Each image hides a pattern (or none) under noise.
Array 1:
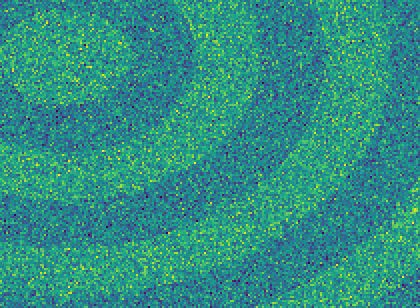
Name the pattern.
rings round one point
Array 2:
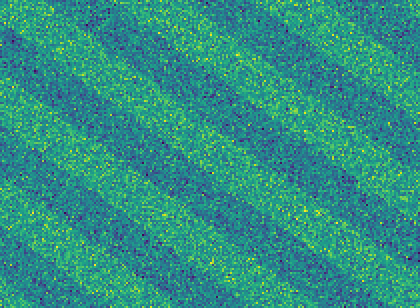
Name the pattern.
diagonal stripes
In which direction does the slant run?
top left to bottom right
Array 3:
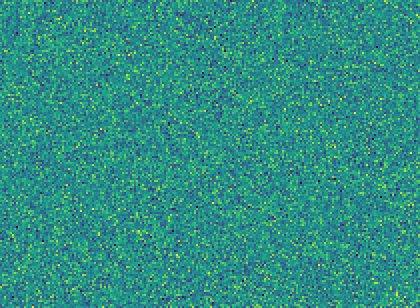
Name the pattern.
only noise
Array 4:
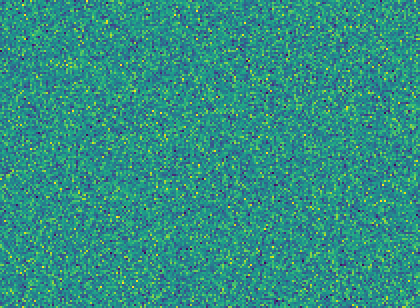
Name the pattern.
only noise
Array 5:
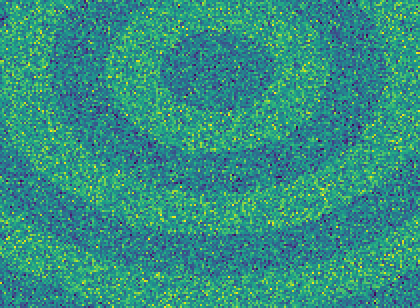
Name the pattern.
rings round one point
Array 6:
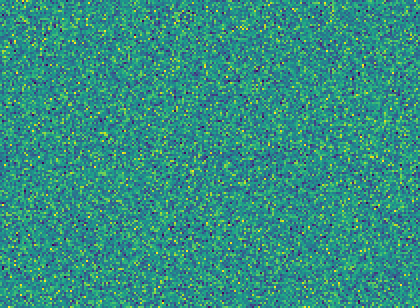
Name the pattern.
only noise
